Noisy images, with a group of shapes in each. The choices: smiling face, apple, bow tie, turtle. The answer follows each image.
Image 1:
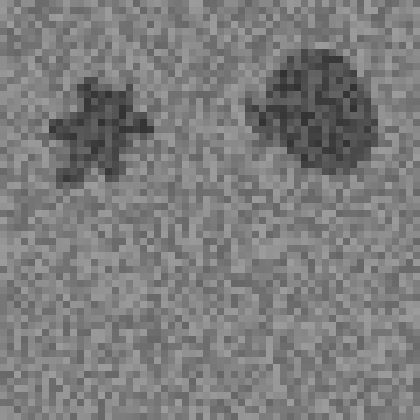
top left: turtle; top right: apple
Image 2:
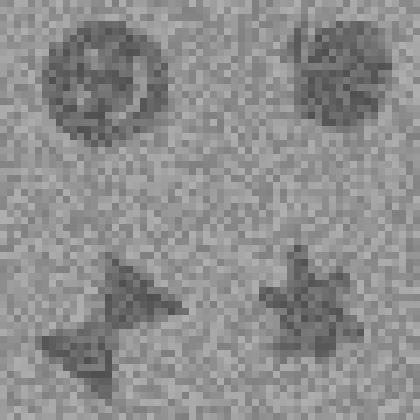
top left: smiling face; top right: apple; bottom left: bow tie; bottom right: turtle
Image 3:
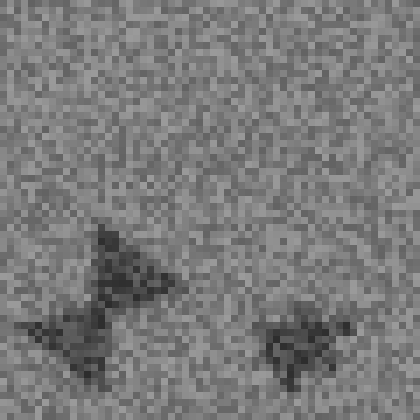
bottom left: bow tie; bottom right: turtle
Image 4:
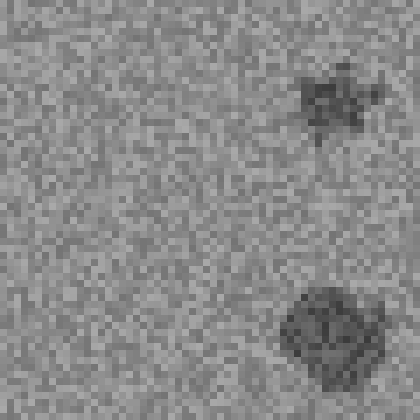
top right: turtle; bottom right: apple
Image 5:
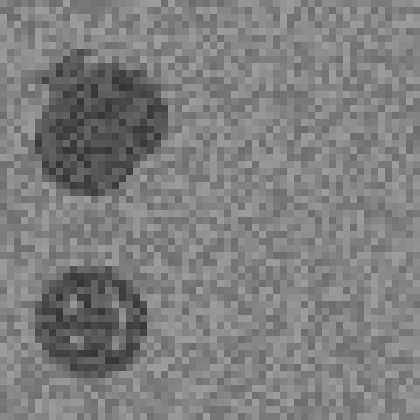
top left: apple; bottom left: smiling face
